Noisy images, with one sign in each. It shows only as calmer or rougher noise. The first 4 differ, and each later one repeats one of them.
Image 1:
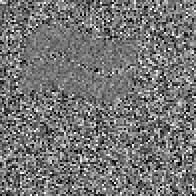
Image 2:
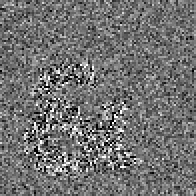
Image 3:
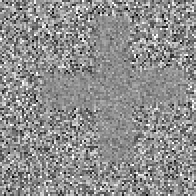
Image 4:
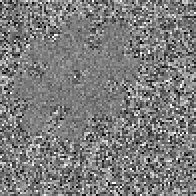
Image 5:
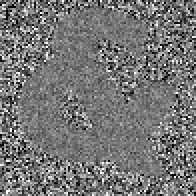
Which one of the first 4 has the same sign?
2
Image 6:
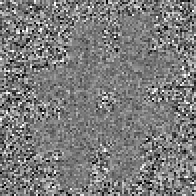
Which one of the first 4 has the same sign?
4
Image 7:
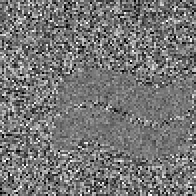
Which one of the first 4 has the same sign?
1
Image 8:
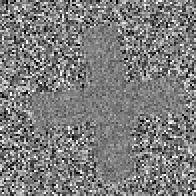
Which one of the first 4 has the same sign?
3
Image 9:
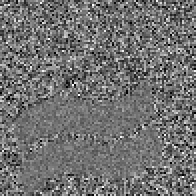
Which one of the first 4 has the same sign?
1
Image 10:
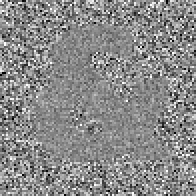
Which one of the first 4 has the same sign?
2
